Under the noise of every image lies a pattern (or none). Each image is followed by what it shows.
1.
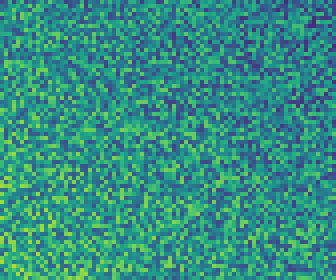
a smooth slope
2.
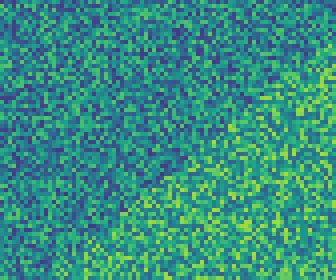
a sharp edge
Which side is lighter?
bottom right
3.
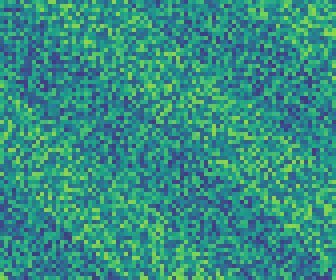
diagonal stripes
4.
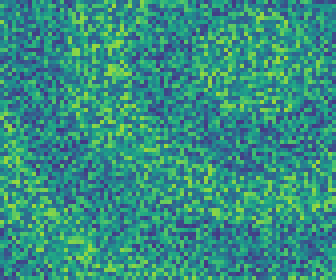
rings round one point
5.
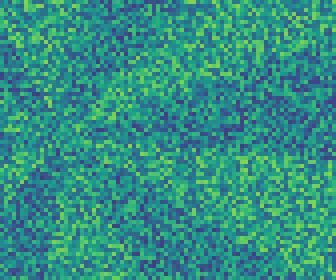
spokes from one point
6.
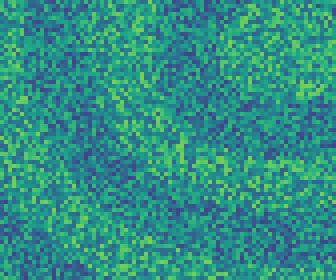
rings round one point
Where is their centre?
top right
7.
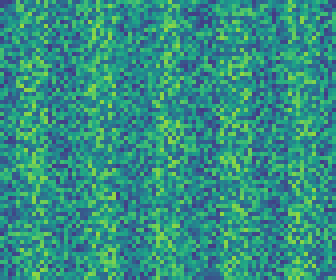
vertical stripes
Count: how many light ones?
5
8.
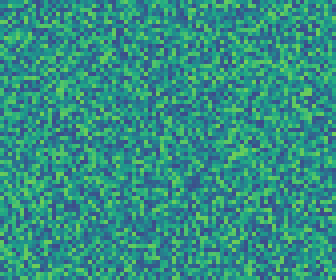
only noise
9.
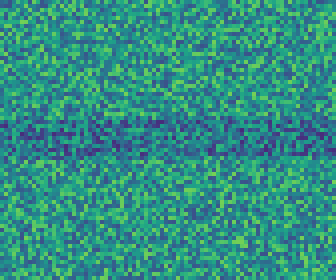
one horizontal stripe
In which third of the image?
middle
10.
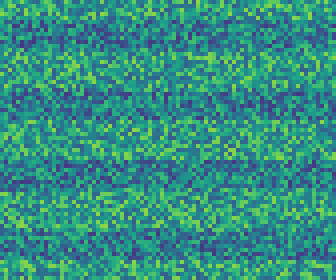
horizontal stripes
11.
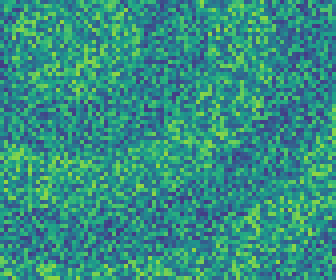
rings round one point
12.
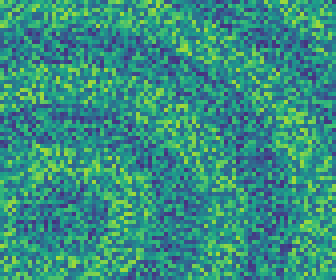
rings round one point
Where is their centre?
bottom left
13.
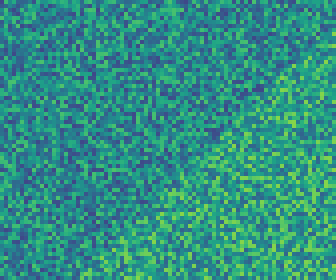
a sharp edge
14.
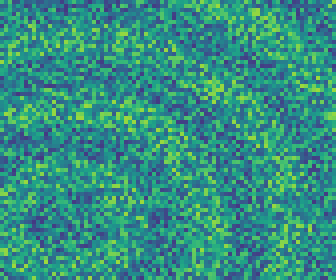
rings round one point
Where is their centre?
bottom left
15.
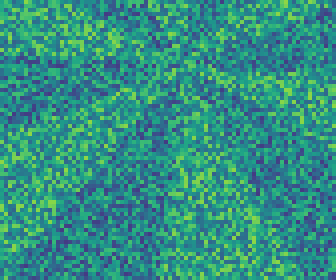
spokes from one point
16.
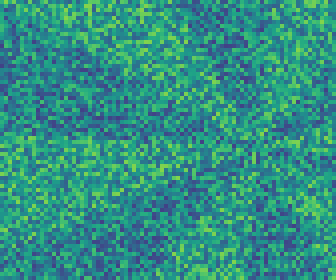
spokes from one point
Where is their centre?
middle right
